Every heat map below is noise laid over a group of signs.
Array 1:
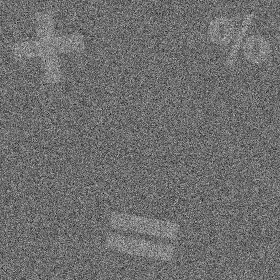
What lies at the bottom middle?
equals sign
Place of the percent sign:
top right
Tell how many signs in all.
3
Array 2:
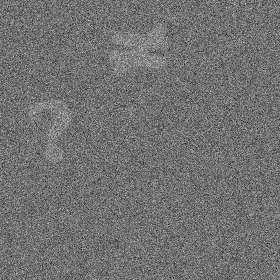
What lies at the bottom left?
nothing
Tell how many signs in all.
2
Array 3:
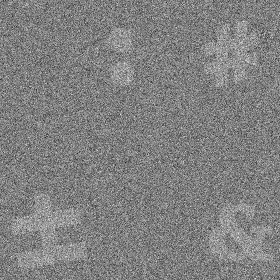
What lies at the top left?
nothing
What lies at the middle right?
nothing
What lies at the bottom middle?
nothing
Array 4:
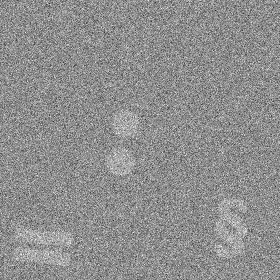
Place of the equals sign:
bottom left
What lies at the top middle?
nothing
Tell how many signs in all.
3
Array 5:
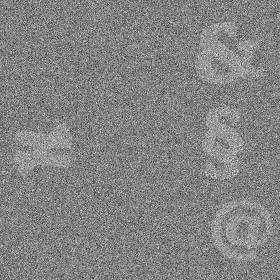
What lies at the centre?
nothing
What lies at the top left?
nothing
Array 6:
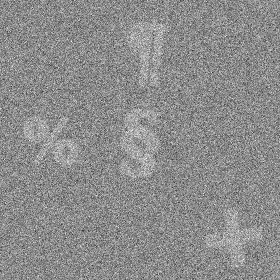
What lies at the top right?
nothing
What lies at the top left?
nothing
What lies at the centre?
section sign
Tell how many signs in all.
4
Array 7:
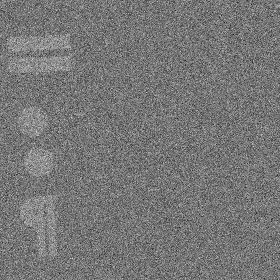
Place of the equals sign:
top left
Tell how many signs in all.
3
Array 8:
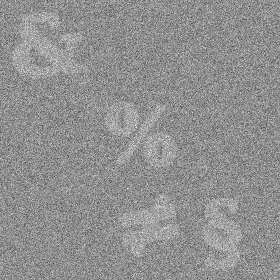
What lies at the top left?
ampersand
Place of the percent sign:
centre
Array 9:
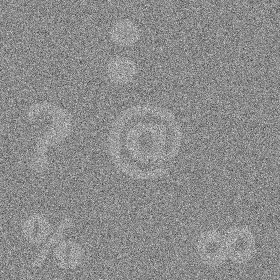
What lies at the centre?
at sign
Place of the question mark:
middle left
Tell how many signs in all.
5
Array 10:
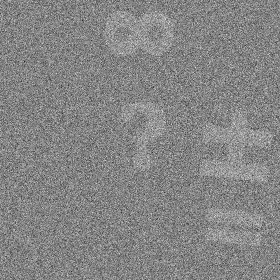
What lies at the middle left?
nothing
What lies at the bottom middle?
nothing
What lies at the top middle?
infinity sign
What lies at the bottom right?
equals sign
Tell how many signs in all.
4
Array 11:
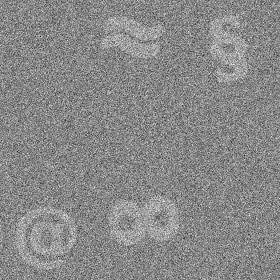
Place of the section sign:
top right
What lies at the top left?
nothing
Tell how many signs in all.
4
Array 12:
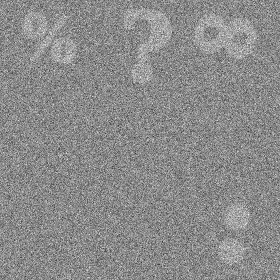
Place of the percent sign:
top left
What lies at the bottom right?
colon
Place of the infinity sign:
top right
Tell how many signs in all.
4
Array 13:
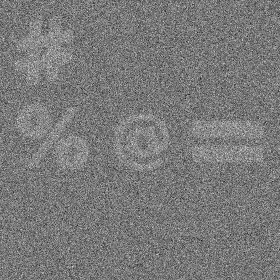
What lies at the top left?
hash sign
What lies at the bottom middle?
nothing
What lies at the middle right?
equals sign
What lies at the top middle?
nothing
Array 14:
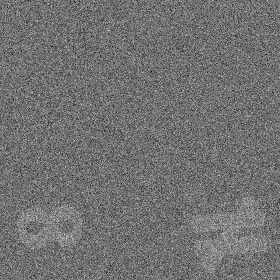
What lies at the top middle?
nothing
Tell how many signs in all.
2
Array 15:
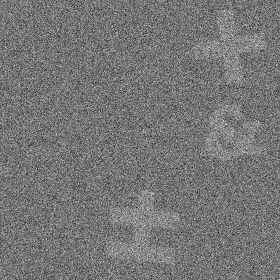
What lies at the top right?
plus sign
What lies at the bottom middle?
plus-minus sign
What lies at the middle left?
nothing
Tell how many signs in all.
3
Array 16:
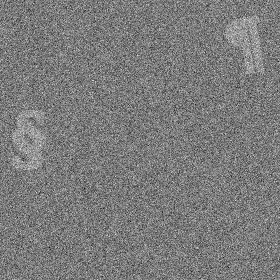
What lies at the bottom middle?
nothing
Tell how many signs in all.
2
